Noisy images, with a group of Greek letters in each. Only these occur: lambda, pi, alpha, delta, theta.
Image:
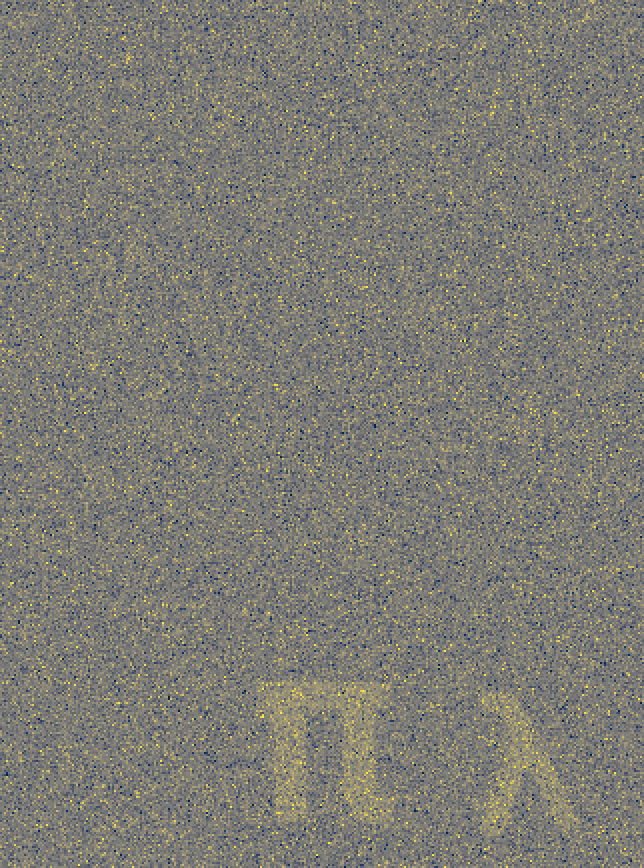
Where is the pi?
bottom middle
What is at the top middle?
nothing
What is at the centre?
nothing
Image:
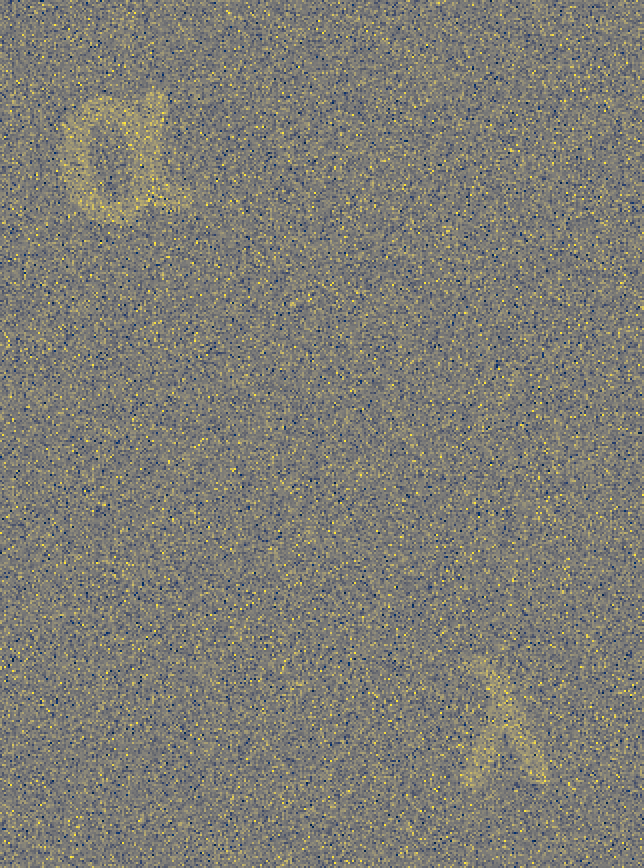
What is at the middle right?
nothing
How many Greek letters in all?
2
